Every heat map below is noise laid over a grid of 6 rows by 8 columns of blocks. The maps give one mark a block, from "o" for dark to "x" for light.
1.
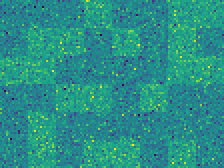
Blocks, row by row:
o o o x o o x x
o x x o x o x o
x x o o o o x x
o o x x o x o o
o x o o o o o o
o x o x x o x o
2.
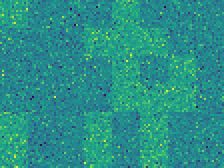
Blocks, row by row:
x o o o x o o o
o o o x x x o o
o o o o x o x o
o o o o x x x o
x o o x o x o o
x o o x o x o o
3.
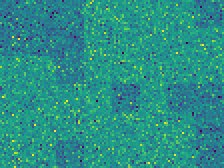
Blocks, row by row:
o o o x x x x o
o o o x x x x x
x x o x x x x x
x x x x o x o o
x x x x x x x o
x x o x x x x o
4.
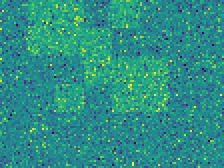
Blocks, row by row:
o x x o x o o o
o x x x o o o o
o o o x x x o o
o o x o x x o o
o o o o o o o o
o o o o o o o o
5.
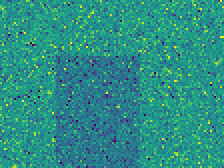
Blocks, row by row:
x x x x x x x x
x x x x x x x x
x x o o o x x x
x x o o o x x x
x x o o o x x x
x x o o o x x x
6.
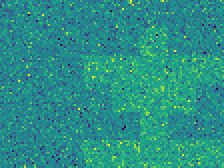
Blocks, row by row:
o o o o o o o o
o o o o o x o o
o o o x x x x x
o o o o x x x o
o o o o o x o o
o o o x x x x x
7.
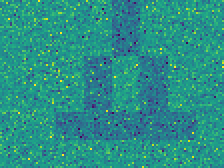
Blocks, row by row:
x x x x o x x x
x x x x o x x x
x x x o x o x x
x x x o x o x x
x x o o o o o x
x x x x x x x x
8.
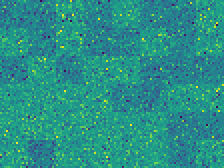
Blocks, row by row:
o o x o x o o x
x o x o o x o x
o x o x x o o o
x x x x o o x x
x x x x x x o o
x o x x x x o x
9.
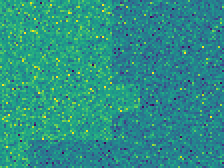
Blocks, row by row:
x x x x o o o o
x x x x o o o o
x x x x o o o o
x x x x x o o o
x x x x o o o o
x o o o o o o o
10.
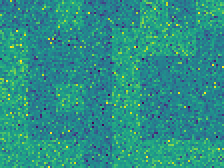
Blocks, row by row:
o o x o o x o x
x o o o x x x o
x o o o x o o o
x o x o x o o o
x o o o x o o o
x x x o x x x x
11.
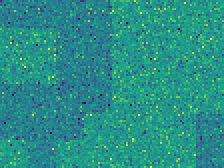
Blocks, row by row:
o o o o x x x x
x x o o x x x x
x x o o x x x x
o o o o x x x x
o o o x x x x o
x o x x x x x o
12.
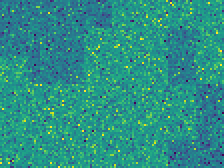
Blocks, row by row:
o o o o x x x x
o o o x x x o x
x o o x x x o x
x x x x x x x o
x x x x x x x o
x x x x x x o o
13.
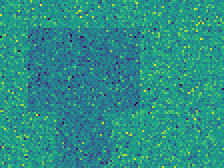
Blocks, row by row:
x x x x x x x x
x o o o o x x x
x o o o o x x x
x o o o o x x x
x x o o x x x x
x x o o x x x x
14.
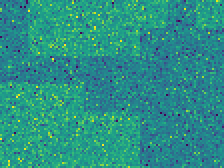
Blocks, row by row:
o x x x x x o x
o x x x x o o o
o o o o o o o o
x x x o o o o o
x x x x x o o o
x x x x x o o o
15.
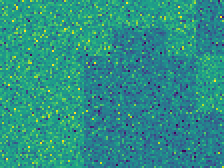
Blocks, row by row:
x x x x x x x o
x x x x o o x o
x x x o o o o x
x x x o o o o x
x x x o o o o o
x x x o o o o o
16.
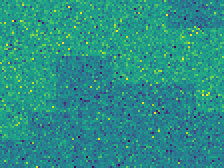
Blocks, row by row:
x x x x x x o o
x x x x x x x x
x x o o x x x x
x x o o o o o x
x o o o o o o o
o o o o o o o o
